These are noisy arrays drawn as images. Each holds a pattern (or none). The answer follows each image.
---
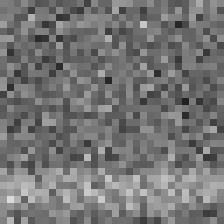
one horizontal stripe
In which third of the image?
bottom
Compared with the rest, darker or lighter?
lighter
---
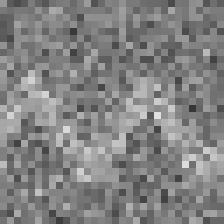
a wavy band
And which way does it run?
left to right
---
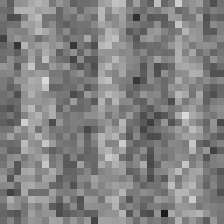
vertical stripes
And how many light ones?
3
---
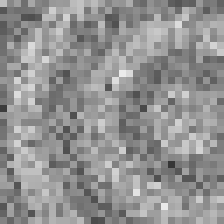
rings round one point
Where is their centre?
middle right
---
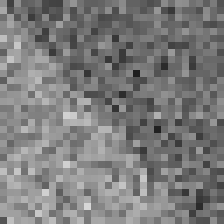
a sharp edge
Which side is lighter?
bottom left
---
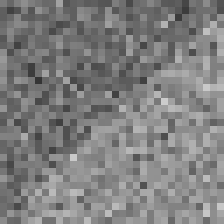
a sharp edge
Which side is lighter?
bottom right
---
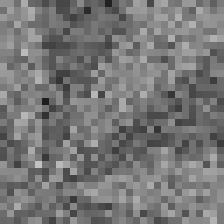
spokes from one point
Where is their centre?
bottom left
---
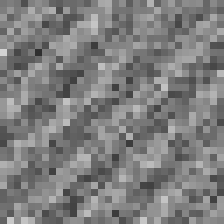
diagonal stripes
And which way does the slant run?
bottom left to top right
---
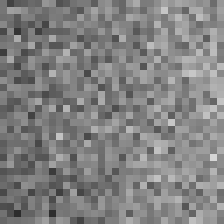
a smooth slope
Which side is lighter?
right
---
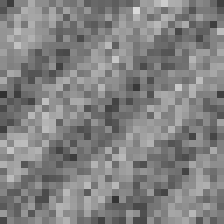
diagonal stripes
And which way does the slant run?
bottom left to top right
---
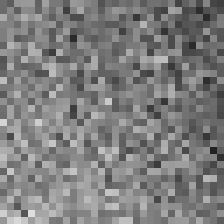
a smooth slope
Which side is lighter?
bottom left
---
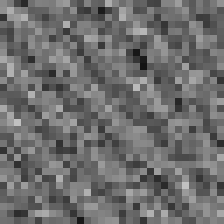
diagonal stripes
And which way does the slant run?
top left to bottom right
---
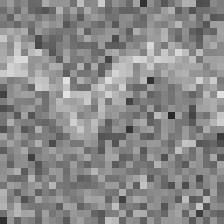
a wavy band
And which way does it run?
left to right
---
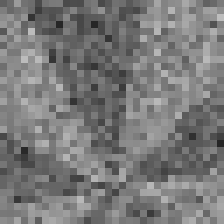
spokes from one point
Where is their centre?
bottom middle
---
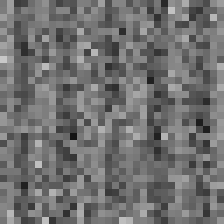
vertical stripes
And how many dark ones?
5
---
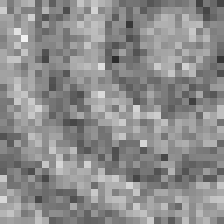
rings round one point
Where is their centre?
top right
